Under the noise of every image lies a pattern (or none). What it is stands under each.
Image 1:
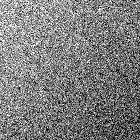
a smooth slope
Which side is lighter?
top left
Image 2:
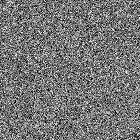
only noise
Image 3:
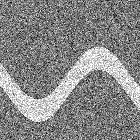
a wavy band
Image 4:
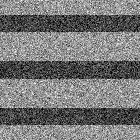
horizontal stripes
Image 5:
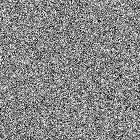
only noise
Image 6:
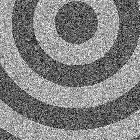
rings round one point
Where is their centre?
top middle
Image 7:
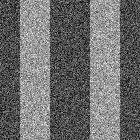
vertical stripes
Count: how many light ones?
2
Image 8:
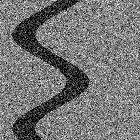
a wavy band
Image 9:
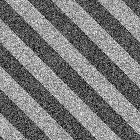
diagonal stripes
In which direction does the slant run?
top left to bottom right
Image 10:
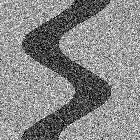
a wavy band
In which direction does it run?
top to bottom
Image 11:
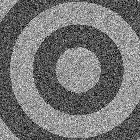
rings round one point
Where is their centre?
centre
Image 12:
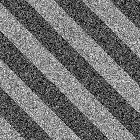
diagonal stripes
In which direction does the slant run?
top left to bottom right
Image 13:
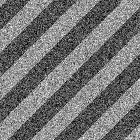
diagonal stripes
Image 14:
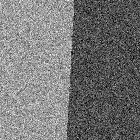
a sharp edge
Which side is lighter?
left
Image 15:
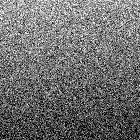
a smooth slope
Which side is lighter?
top
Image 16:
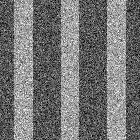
vertical stripes
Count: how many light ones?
3
